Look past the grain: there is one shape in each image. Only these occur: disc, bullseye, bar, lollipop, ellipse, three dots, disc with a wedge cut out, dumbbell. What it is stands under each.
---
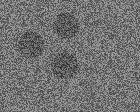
three dots
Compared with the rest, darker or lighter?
darker
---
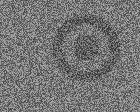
bullseye
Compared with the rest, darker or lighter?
darker
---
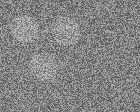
three dots
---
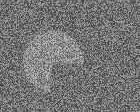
disc with a wedge cut out
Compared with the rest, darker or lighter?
lighter
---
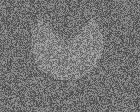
disc with a wedge cut out
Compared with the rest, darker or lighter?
lighter
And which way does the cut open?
up
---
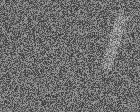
bar
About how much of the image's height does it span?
half
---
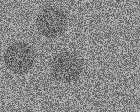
three dots
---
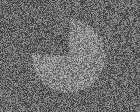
disc with a wedge cut out
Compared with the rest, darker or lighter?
lighter
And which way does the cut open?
up and left
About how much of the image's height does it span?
two thirds
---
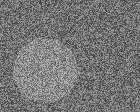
disc
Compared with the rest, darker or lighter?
lighter
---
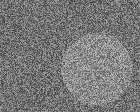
disc
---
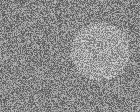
disc
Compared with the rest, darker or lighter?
lighter
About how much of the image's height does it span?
half
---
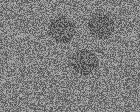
three dots
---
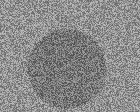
disc
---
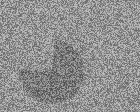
disc with a wedge cut out
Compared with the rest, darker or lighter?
darker
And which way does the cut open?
up and left
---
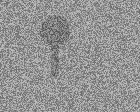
lollipop
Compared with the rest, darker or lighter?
darker
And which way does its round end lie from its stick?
up
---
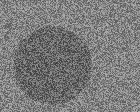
disc
